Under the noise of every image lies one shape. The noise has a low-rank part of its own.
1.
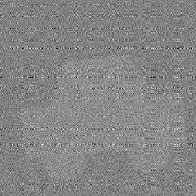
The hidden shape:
car
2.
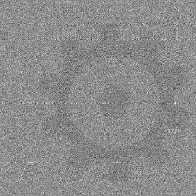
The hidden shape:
gear
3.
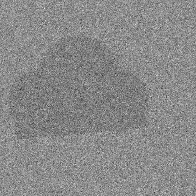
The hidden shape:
cloud
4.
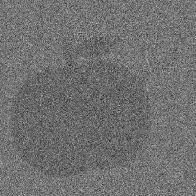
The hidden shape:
apple
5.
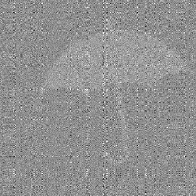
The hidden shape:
umbrella
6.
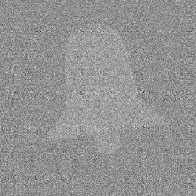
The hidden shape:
bell
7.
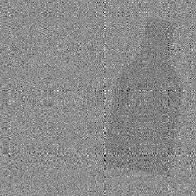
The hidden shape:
bottle
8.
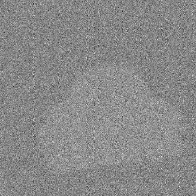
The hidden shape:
cloud
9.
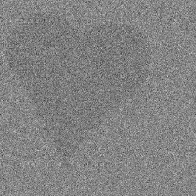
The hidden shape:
heart
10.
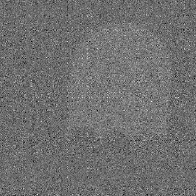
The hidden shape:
ghost
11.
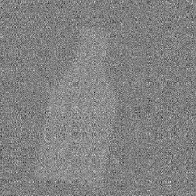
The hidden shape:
bottle
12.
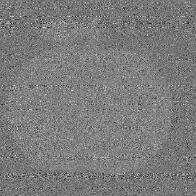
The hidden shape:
apple
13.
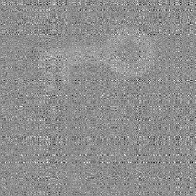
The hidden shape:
key
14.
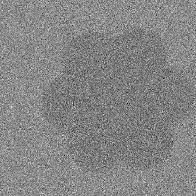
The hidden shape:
flower
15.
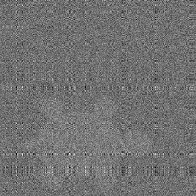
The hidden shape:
turtle
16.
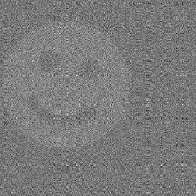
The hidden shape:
smiling face
